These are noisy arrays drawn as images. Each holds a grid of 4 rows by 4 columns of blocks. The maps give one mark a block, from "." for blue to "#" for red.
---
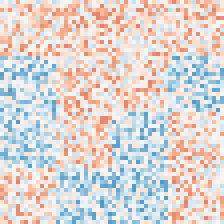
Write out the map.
# # # #
. # # .
. # . #
# . . #
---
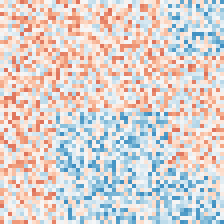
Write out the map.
# # # .
# # # #
# . . #
# . . .
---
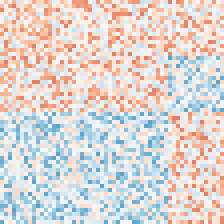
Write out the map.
# # # #
# # # .
. . . #
. . . #
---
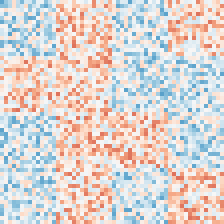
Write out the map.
. # . #
# # . .
. # # .
. # . #
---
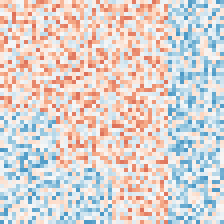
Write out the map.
# # # .
# # # .
. # # .
. . # .
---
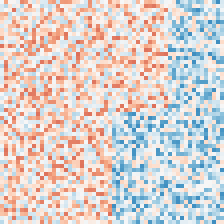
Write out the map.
# # # .
# # # .
# # . .
# # . .
